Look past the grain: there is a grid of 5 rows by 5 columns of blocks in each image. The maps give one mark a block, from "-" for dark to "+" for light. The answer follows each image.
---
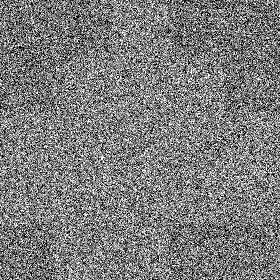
- - + - -
- + + + -
+ + + + +
+ + + + +
- + + - -
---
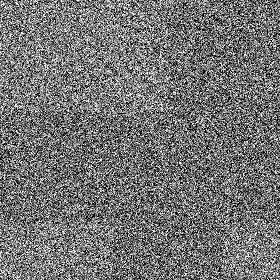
+ + + - -
+ + + - -
- - - - -
- - - - -
+ + - - +
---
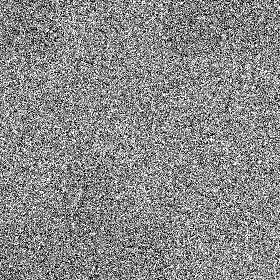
- + + - -
+ + + + +
+ + + + +
+ - + + +
- - - + +
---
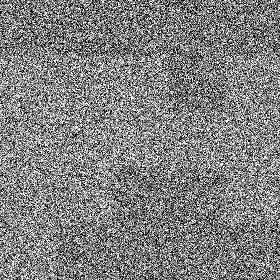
- - - - -
+ + + - +
+ + + + +
+ + - - +
+ - - - -
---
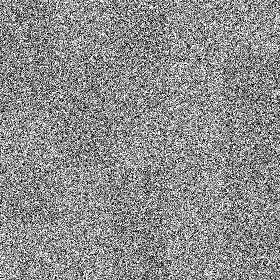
- + - + +
- - - + -
+ - + + -
- + - + -
+ + - + -
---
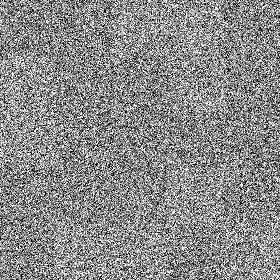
- - + + -
+ - - + -
+ - - - -
- - - + -
- + + - +
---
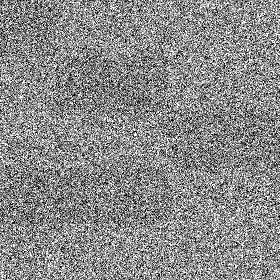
- + + + +
+ - - + +
+ + + - -
- - - + +
+ + + + +
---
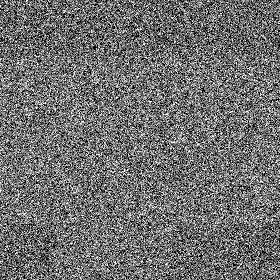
- - - - -
+ + + + +
+ + + + +
+ + + + +
- + + - -
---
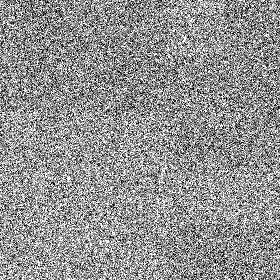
- - - + -
- - - - -
+ + + - -
+ + + + +
+ + + - -
